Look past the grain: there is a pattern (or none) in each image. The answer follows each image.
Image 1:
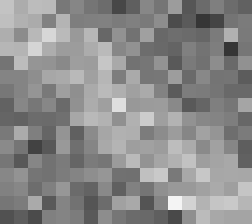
a diagonal band
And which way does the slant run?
top left to bottom right
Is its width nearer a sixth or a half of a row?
a half
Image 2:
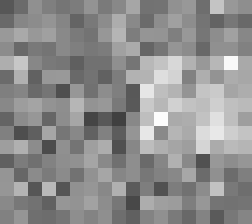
one block
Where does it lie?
middle right
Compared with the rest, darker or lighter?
lighter
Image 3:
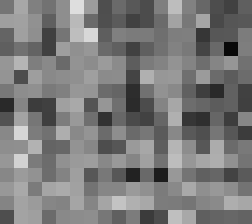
bands of rows crossing bands of columns
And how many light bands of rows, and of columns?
3 and 3
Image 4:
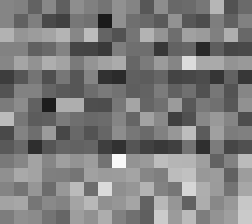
bands of rows
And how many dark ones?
5
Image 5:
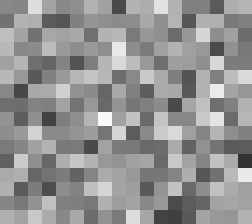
only noise
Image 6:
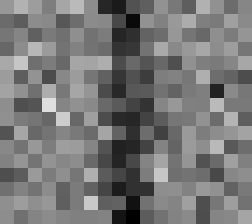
one band of columns
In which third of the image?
middle
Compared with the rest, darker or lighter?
darker
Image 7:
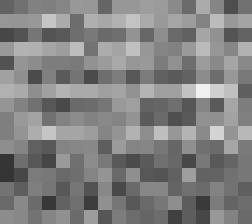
bands of rows
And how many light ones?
4
